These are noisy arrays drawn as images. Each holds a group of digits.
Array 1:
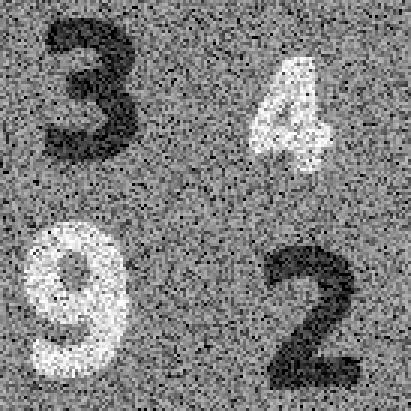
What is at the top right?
4
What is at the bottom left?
9
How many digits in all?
4
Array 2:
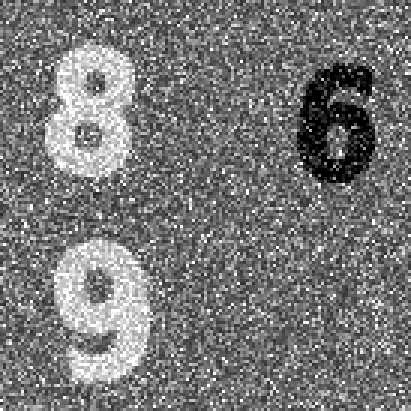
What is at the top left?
8
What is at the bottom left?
9
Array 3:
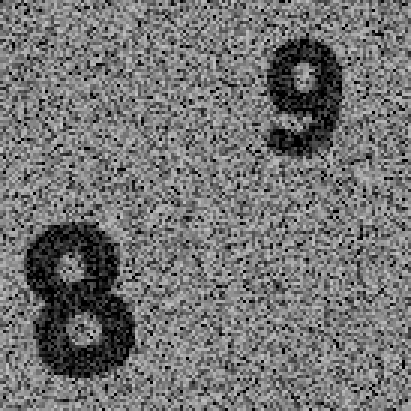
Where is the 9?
top right
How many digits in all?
2
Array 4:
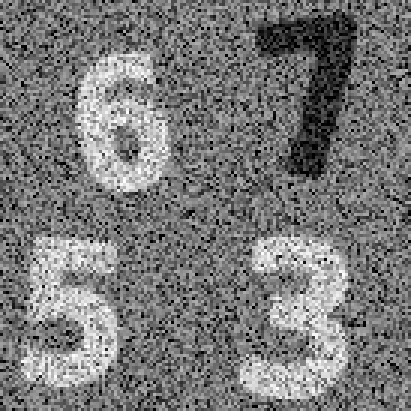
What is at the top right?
7
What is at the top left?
6
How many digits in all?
4
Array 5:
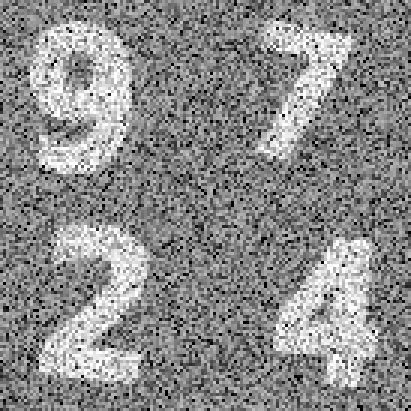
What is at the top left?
9
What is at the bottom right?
4
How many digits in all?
4
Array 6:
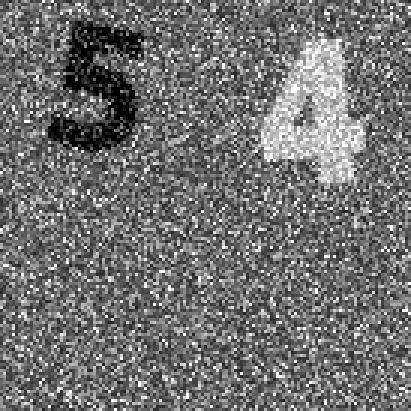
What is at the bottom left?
nothing
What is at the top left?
5
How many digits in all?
2
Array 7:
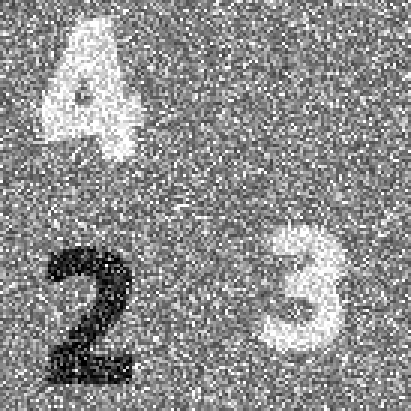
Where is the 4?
top left
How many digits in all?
3
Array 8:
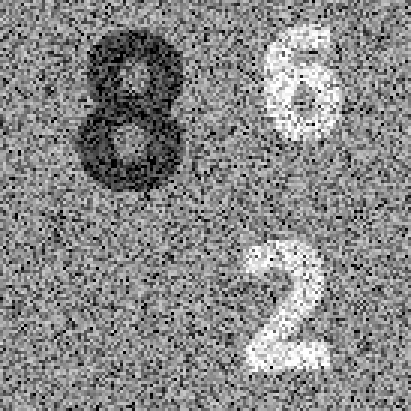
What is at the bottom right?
2
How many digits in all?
3
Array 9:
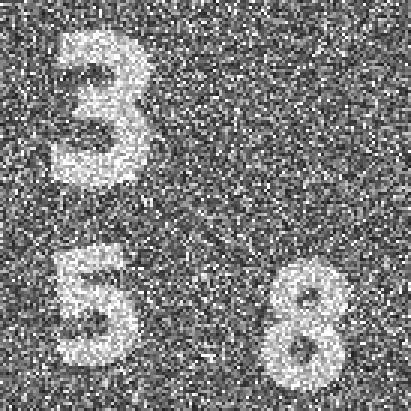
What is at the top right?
nothing
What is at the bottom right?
8
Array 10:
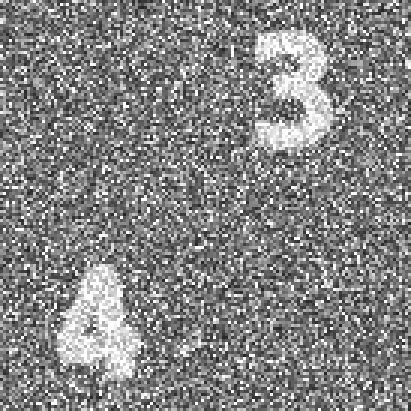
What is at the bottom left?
4
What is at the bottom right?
nothing
